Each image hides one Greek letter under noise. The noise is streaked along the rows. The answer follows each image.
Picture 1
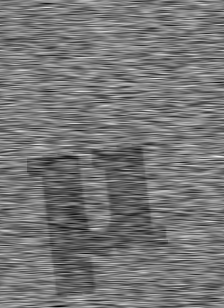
mu
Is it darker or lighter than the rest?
darker
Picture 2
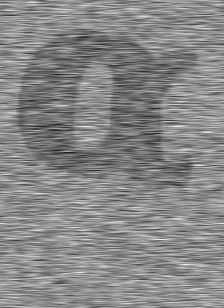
alpha
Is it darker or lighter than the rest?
darker
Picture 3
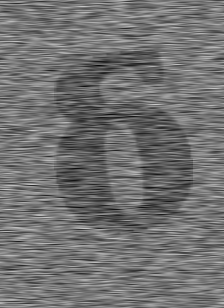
delta
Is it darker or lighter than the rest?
darker
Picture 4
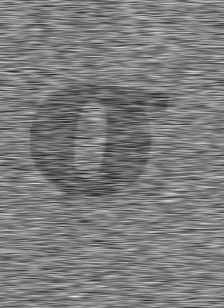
sigma
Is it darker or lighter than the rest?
darker
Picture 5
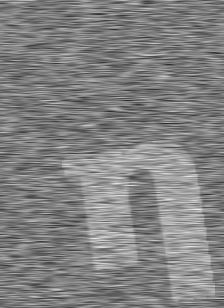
eta
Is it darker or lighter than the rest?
lighter
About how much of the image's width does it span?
two thirds
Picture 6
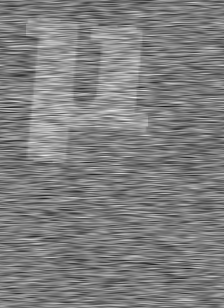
mu
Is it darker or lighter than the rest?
lighter
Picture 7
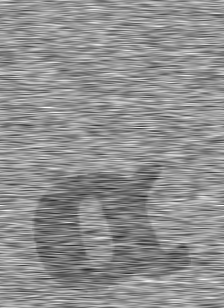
alpha
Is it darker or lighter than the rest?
darker
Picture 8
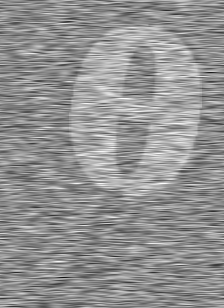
theta
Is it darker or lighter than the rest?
lighter
